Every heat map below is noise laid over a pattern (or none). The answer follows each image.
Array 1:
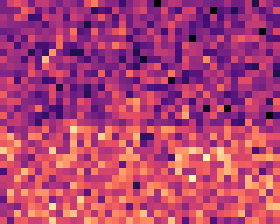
a sharp edge
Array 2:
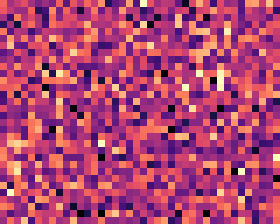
only noise
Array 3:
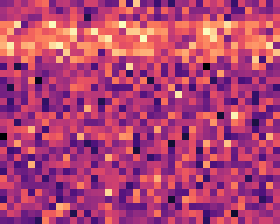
one horizontal stripe
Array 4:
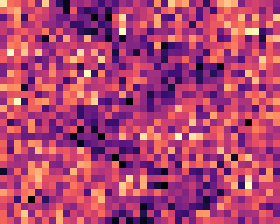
a wavy band
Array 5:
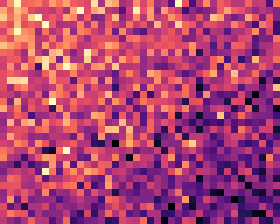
a smooth slope
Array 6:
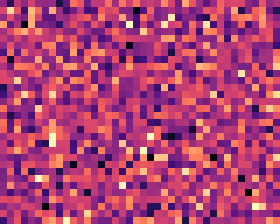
only noise
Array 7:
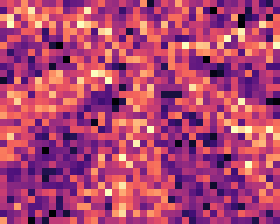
spokes from one point
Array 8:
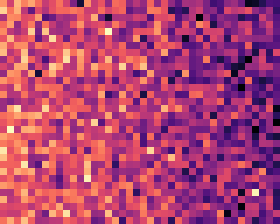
a smooth slope
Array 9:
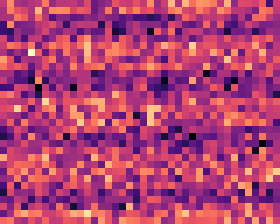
horizontal stripes
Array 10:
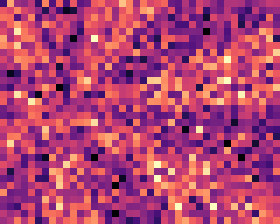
spokes from one point
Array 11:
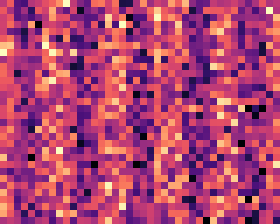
vertical stripes
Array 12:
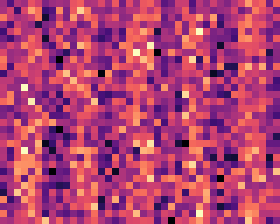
vertical stripes
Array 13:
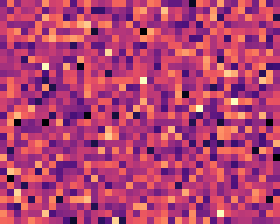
only noise
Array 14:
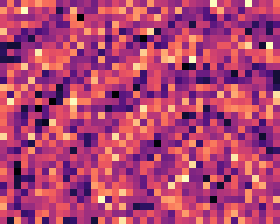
rings round one point
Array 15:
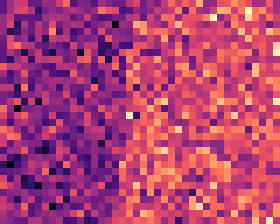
a sharp edge
